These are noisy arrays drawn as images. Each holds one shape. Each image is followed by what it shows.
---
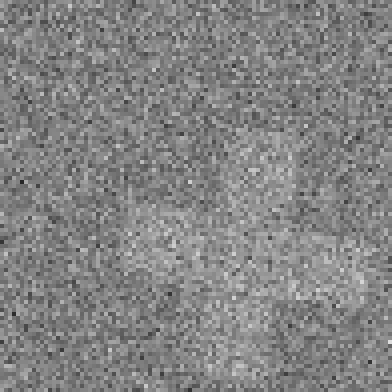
light cross
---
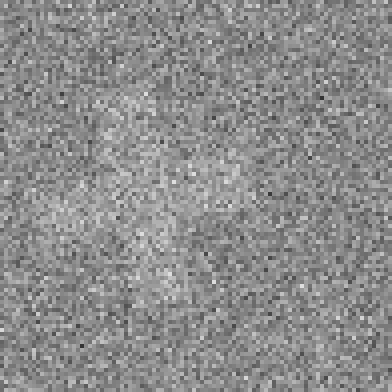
light cross
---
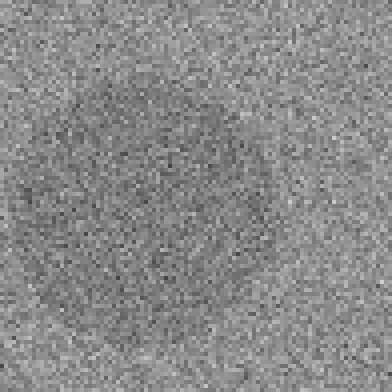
dark disc
